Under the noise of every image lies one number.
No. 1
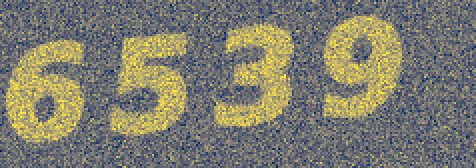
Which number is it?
6539
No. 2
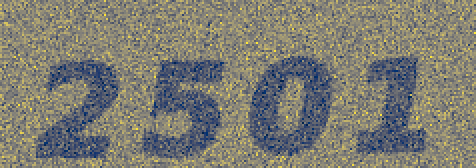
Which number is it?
2501
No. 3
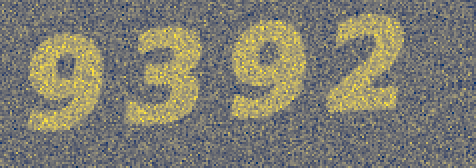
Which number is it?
9392
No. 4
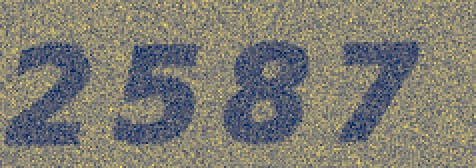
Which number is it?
2587
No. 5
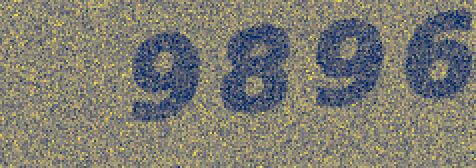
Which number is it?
9896
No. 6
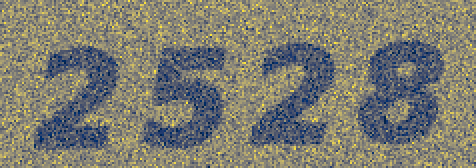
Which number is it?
2528
